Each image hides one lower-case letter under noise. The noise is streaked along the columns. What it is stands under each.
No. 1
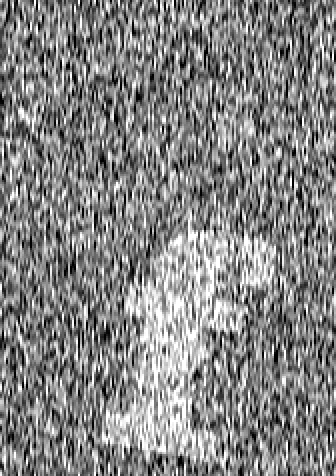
f
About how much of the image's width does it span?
half
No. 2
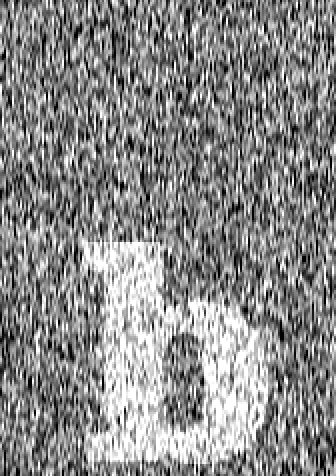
b
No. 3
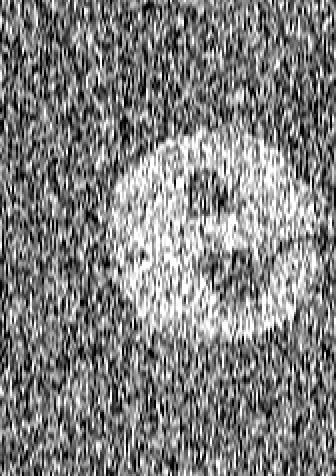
e
